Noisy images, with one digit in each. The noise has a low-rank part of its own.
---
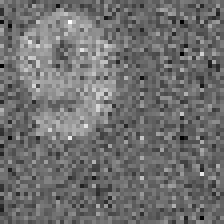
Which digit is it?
9
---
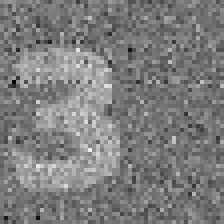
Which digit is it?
3
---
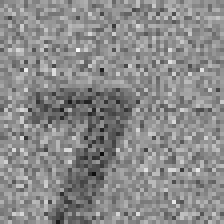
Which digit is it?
7
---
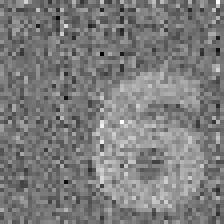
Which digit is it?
6
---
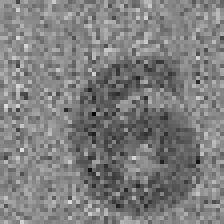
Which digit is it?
6
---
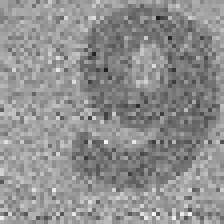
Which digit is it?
9
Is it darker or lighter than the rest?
darker
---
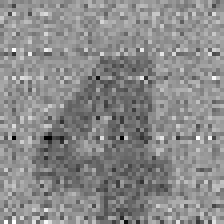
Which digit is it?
4
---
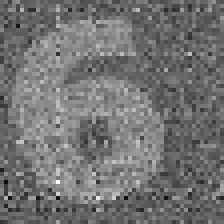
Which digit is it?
6
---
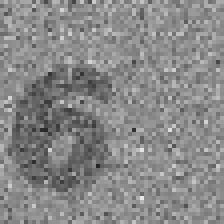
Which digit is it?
6
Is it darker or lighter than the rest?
darker
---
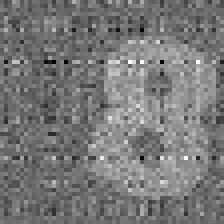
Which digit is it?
8
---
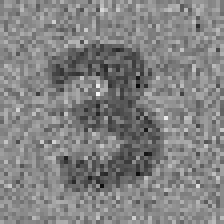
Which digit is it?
3
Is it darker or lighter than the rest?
darker
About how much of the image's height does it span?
two thirds
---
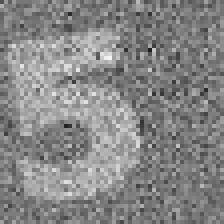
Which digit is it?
5
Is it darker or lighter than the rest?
lighter
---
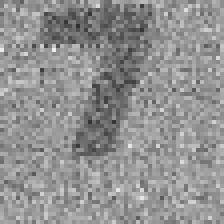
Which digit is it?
7
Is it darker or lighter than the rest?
darker
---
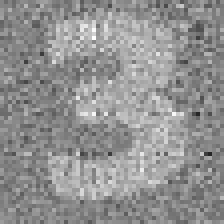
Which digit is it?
3
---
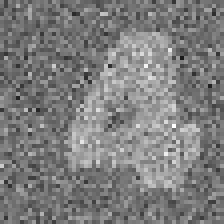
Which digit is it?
4
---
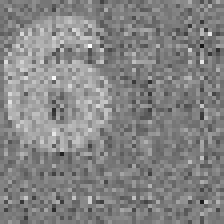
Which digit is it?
6
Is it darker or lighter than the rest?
lighter
